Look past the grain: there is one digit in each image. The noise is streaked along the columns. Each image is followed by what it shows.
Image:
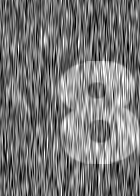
8
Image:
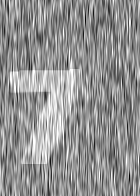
7
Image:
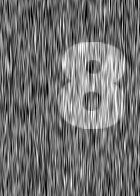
8
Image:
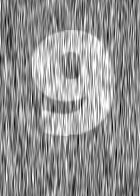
9
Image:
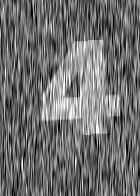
4
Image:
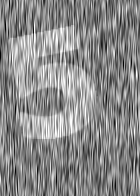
5
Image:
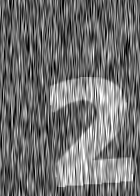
2
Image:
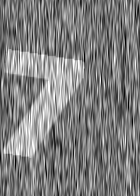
7
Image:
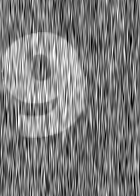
9
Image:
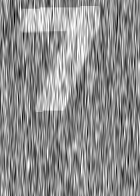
7
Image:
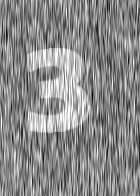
3
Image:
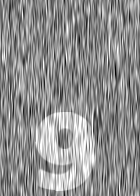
9
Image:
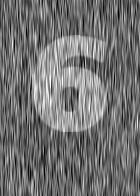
6
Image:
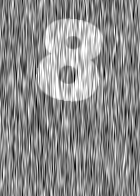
8
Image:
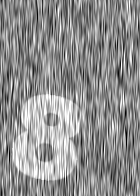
8
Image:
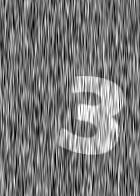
3
